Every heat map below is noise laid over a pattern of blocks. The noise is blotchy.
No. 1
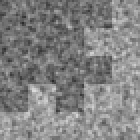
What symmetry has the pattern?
mirrored about the diagonal from the top left
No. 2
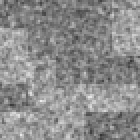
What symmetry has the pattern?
no symmetry
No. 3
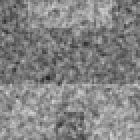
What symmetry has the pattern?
left and right mirror each other
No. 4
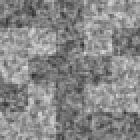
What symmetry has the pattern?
the same after a half turn
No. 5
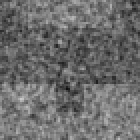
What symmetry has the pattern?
left and right mirror each other
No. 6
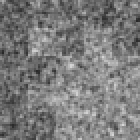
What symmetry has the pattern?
mirrored about the diagonal from the top left
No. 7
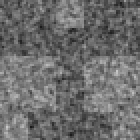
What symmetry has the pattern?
left and right mirror each other
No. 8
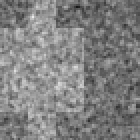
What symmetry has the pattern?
top and bottom mirror each other
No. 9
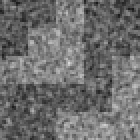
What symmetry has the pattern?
mirrored about the diagonal from the top left
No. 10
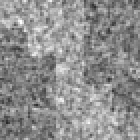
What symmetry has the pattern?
the same after a half turn
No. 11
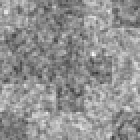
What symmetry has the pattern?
mirrored about the diagonal from the top left
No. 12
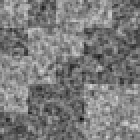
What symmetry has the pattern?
mirrored about the diagonal from the top left
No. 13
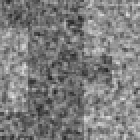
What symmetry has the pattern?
top and bottom mirror each other
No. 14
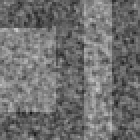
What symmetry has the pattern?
top and bottom mirror each other
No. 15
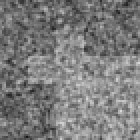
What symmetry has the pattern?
mirrored about the diagonal from the top left
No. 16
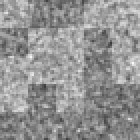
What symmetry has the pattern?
no symmetry
